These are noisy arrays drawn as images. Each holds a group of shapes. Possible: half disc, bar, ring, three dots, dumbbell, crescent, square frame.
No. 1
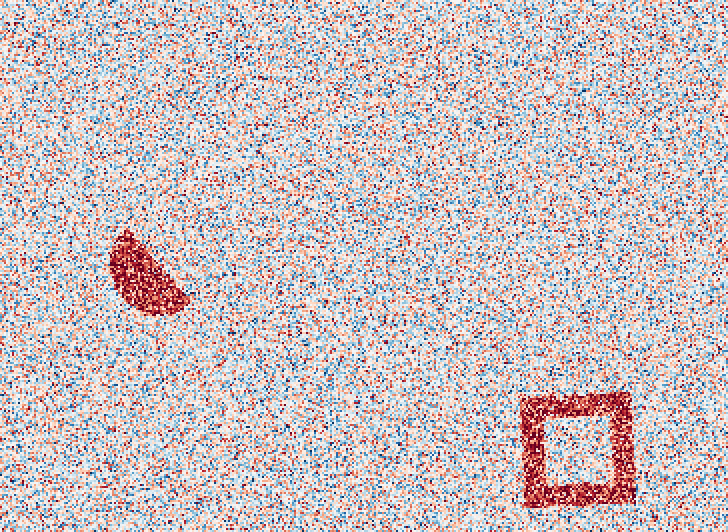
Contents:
middle left: half disc; bottom right: square frame
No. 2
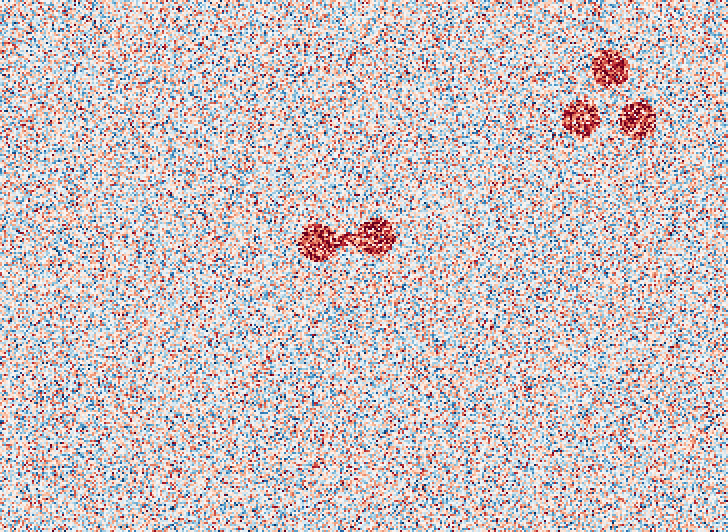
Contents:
top right: three dots; centre: dumbbell
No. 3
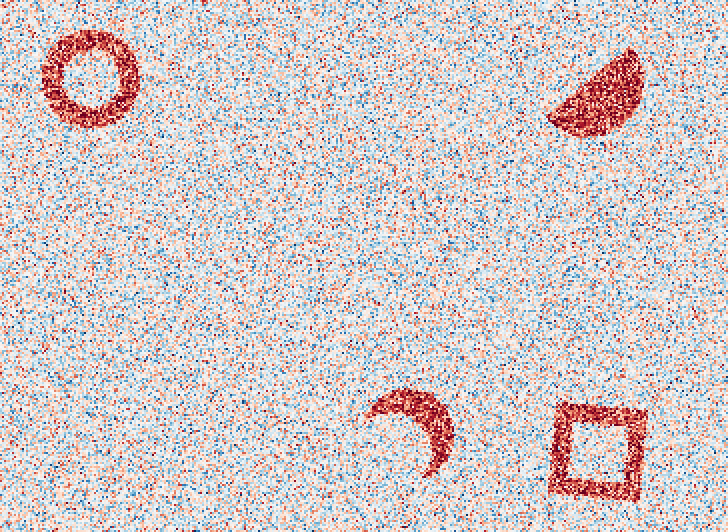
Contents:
top left: ring; top right: half disc; bottom middle: crescent; bottom right: square frame
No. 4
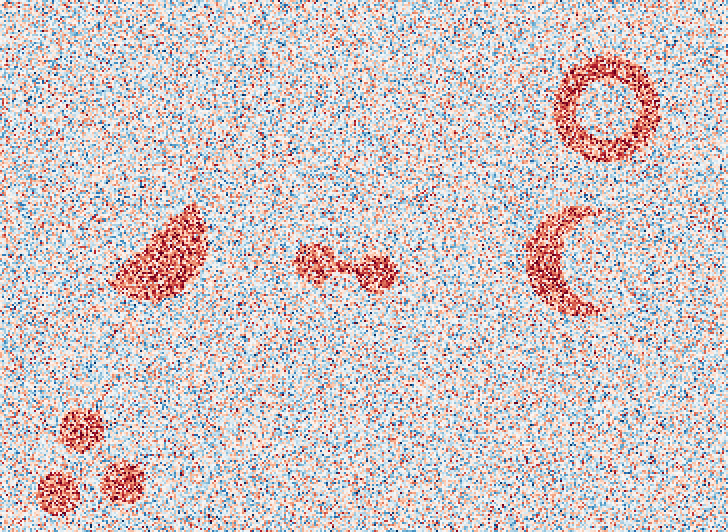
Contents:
top right: ring; middle left: half disc; centre: dumbbell; middle right: crescent; bottom left: three dots
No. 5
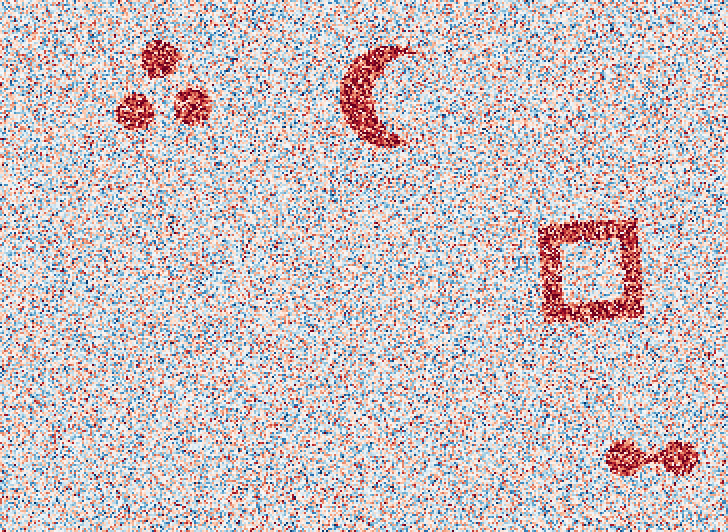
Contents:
top left: three dots; top middle: crescent; middle right: square frame; bottom right: dumbbell
